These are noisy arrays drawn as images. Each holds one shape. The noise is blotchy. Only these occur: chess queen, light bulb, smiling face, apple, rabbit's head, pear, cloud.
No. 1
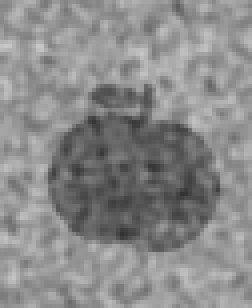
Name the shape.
apple
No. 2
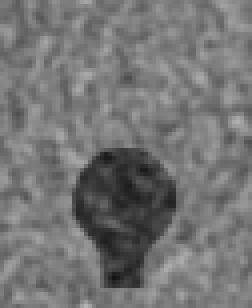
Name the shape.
light bulb
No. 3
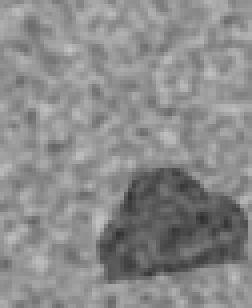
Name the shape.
cloud
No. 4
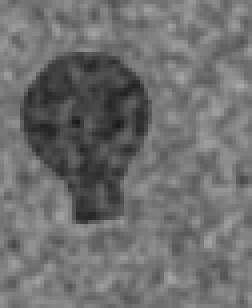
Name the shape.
light bulb
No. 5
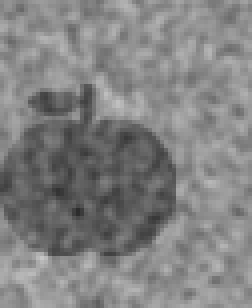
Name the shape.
apple
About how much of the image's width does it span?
two thirds
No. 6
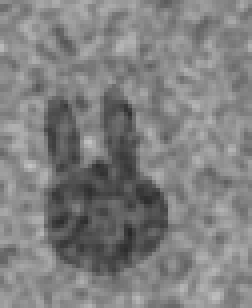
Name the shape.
rabbit's head
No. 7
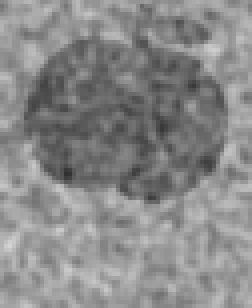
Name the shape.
apple
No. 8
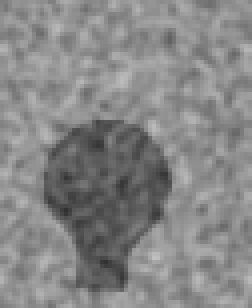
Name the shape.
light bulb
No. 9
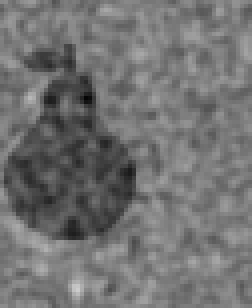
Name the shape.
pear
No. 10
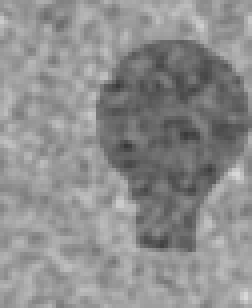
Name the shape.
light bulb
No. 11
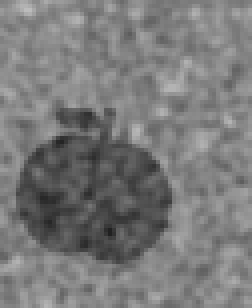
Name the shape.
apple
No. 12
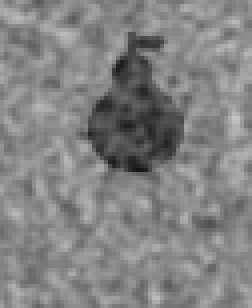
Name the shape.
pear
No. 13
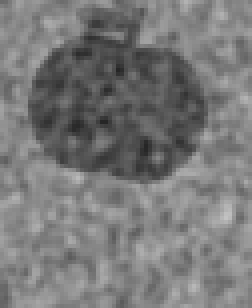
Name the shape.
apple
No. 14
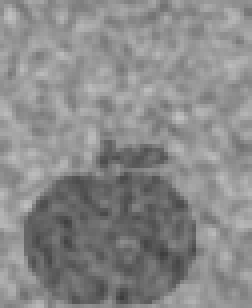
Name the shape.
apple
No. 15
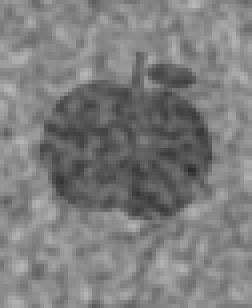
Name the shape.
apple
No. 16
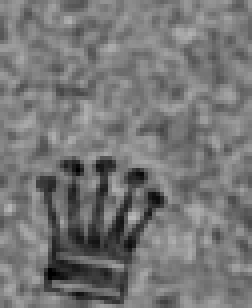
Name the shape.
chess queen
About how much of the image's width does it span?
half
